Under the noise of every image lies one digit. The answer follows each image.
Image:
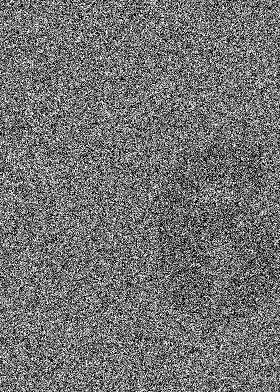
dark 6
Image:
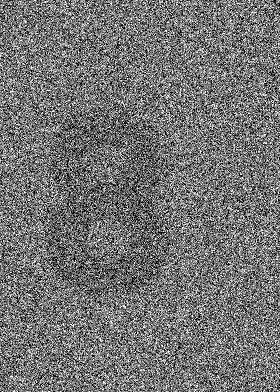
dark 8
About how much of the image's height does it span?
half
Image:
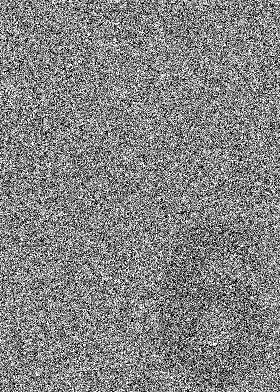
dark 6, bottom right
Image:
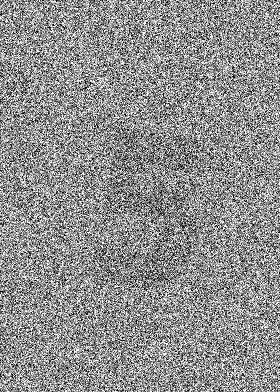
dark 5, centre
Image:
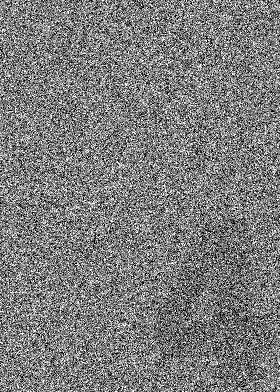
dark 4, bottom right
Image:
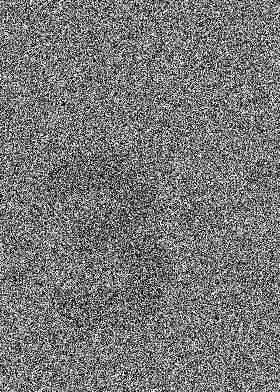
dark 3
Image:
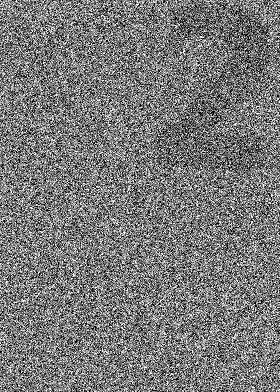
dark 2, top right
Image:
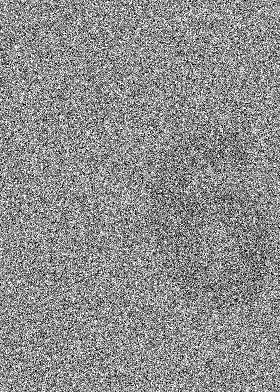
dark 6
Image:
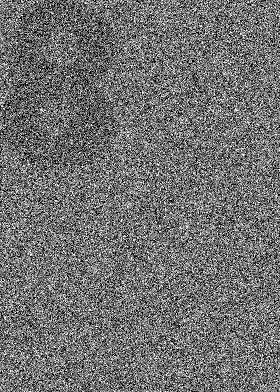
dark 8, top left
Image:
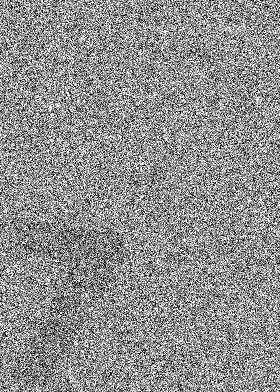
dark 7, bottom left
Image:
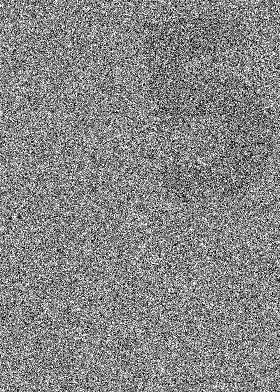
dark 5
